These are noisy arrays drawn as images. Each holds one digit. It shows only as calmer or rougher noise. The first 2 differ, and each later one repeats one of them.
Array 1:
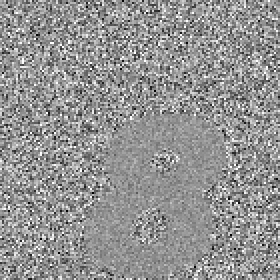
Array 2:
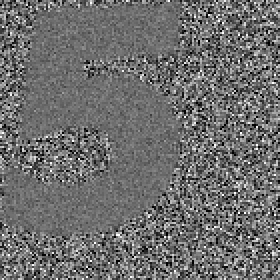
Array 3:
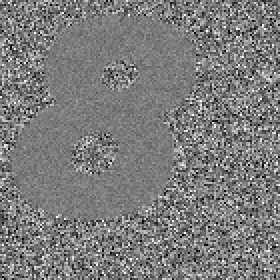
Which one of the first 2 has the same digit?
1
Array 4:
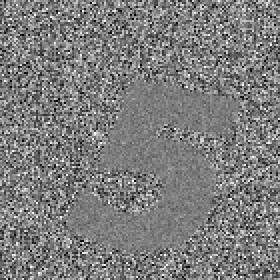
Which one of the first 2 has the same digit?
2
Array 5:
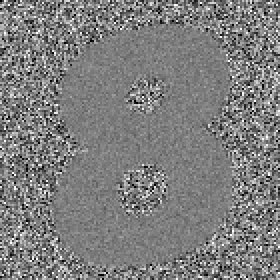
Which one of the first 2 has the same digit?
1
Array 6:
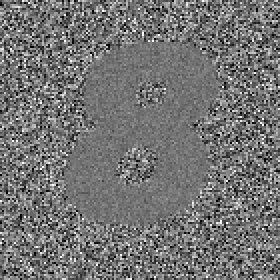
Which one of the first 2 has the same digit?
1
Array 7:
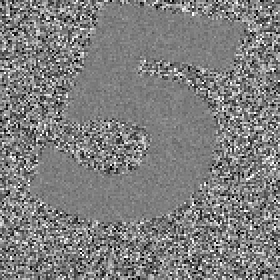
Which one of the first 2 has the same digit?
2
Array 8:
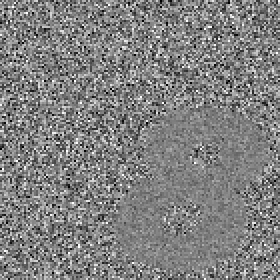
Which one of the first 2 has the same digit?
1
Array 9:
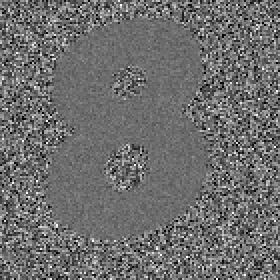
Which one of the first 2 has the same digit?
1
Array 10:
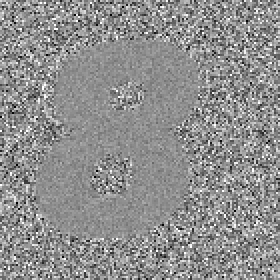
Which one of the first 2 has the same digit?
1
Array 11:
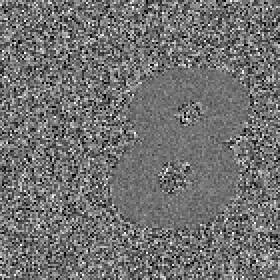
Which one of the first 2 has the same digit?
1
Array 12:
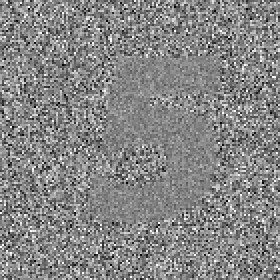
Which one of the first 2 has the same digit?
2
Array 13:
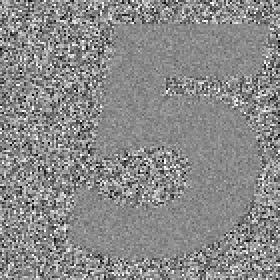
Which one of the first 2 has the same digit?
2
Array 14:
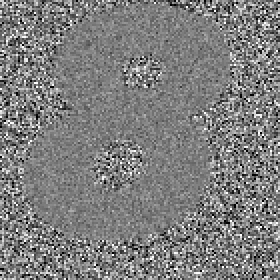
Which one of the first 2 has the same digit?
1
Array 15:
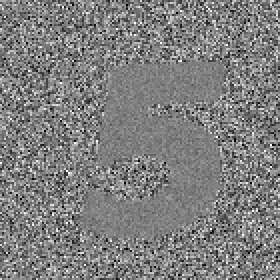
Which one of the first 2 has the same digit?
2
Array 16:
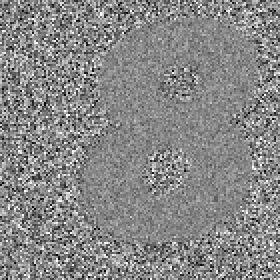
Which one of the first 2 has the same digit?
1
